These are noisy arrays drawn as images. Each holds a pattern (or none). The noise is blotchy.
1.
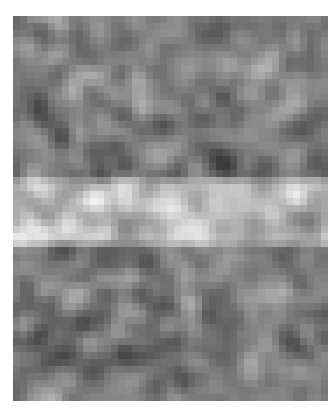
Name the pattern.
one horizontal stripe
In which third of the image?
middle
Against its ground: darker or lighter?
lighter
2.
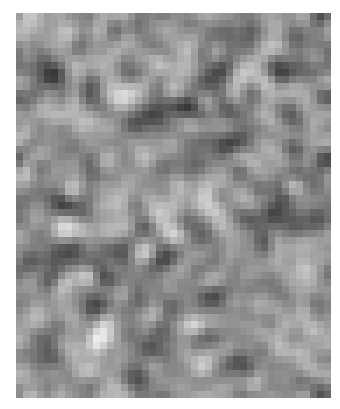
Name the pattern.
only noise
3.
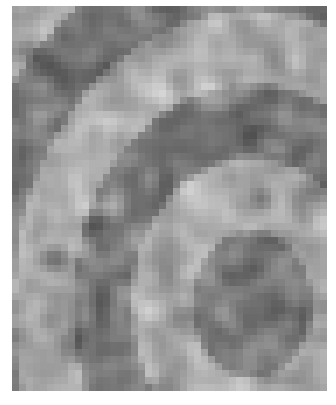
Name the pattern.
rings round one point
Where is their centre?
bottom right
